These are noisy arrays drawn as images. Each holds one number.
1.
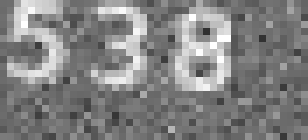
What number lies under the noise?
538
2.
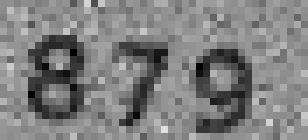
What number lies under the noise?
879
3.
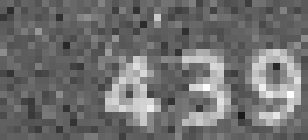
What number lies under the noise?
439
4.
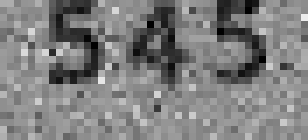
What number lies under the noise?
545
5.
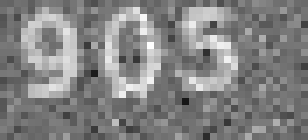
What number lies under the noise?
905
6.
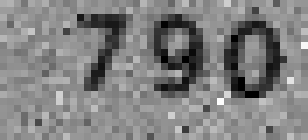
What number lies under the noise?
790
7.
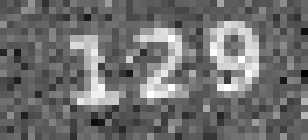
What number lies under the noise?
129
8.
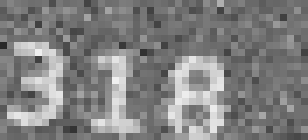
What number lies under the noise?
318
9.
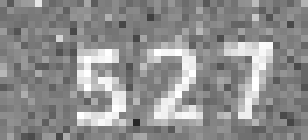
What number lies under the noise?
527
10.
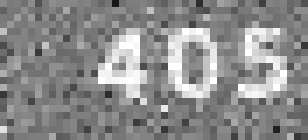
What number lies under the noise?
405
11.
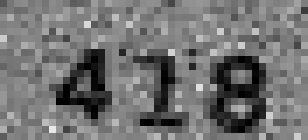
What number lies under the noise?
418
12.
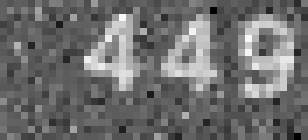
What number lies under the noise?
449
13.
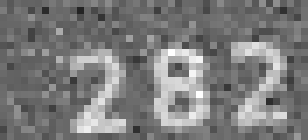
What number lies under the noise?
282
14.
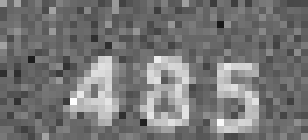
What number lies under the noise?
485
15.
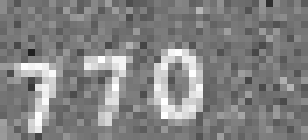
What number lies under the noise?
770
